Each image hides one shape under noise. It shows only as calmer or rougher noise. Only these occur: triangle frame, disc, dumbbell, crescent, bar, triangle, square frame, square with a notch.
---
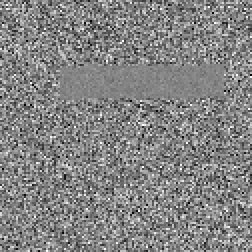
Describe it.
calm bar
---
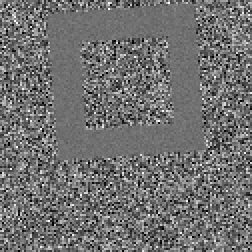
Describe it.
calm square frame
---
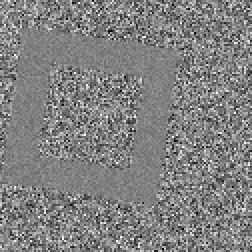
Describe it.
calm square frame
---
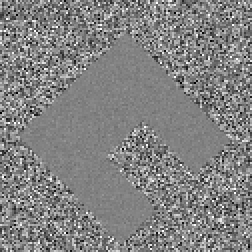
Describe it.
calm square with a notch
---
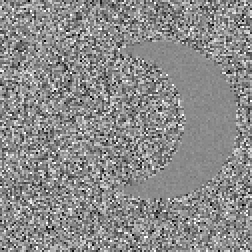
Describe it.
calm crescent
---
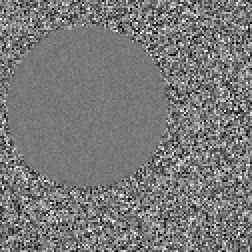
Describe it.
calm disc
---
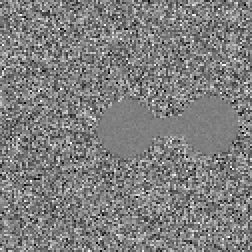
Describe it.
calm dumbbell
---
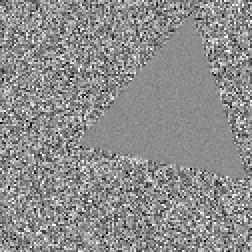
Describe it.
calm triangle
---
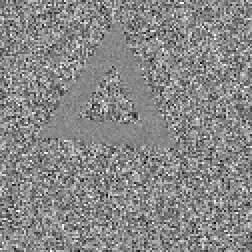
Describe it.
calm triangle frame
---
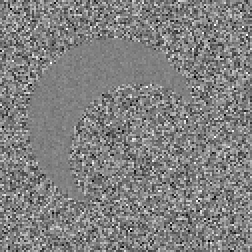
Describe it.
calm crescent
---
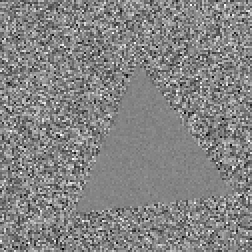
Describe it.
calm triangle
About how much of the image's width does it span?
two thirds
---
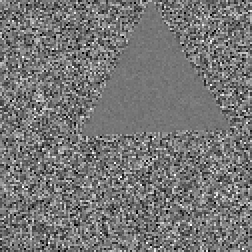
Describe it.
calm triangle
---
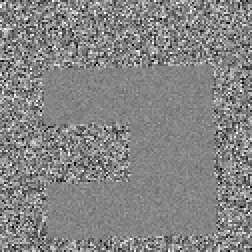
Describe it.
calm square with a notch
